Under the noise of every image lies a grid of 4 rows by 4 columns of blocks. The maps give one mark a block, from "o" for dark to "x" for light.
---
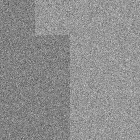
o x x x
o o x x
o o x x
o o x x
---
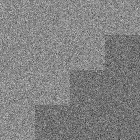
x x x x
x x x o
x x o o
x o o o
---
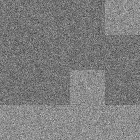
o o o x
o o o o
o o x o
x x x x
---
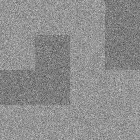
x x x o
x o x o
o o x x
x x x x
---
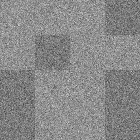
x x x o
x o x x
o x x o
o x x o
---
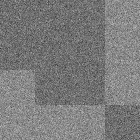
o o o x
o o o x
x o o x
x x x o
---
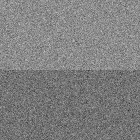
x x x x
x x x x
o o o o
o o o o
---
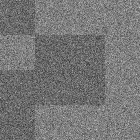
o x x x
x o o x
o o o x
o x x x
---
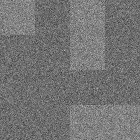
x o x o
o o x o
o o o o
o o x x
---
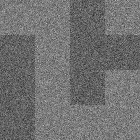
x x o x
o x o o
o x o x
o x x x
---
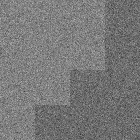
x x x o
x x x o
x x o o
x o o o
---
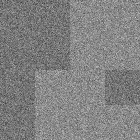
o o x x
o o x x
o x x o
o x x x
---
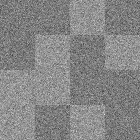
o o x o
o x o x
x x o o
x o x o
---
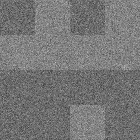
o x o x
x x x x
o o o o
o o x o
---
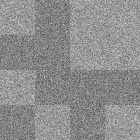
x o x x
o o x x
x o o o
o x o x
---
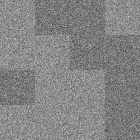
x o o x
x x o o
o x x o
x x x o
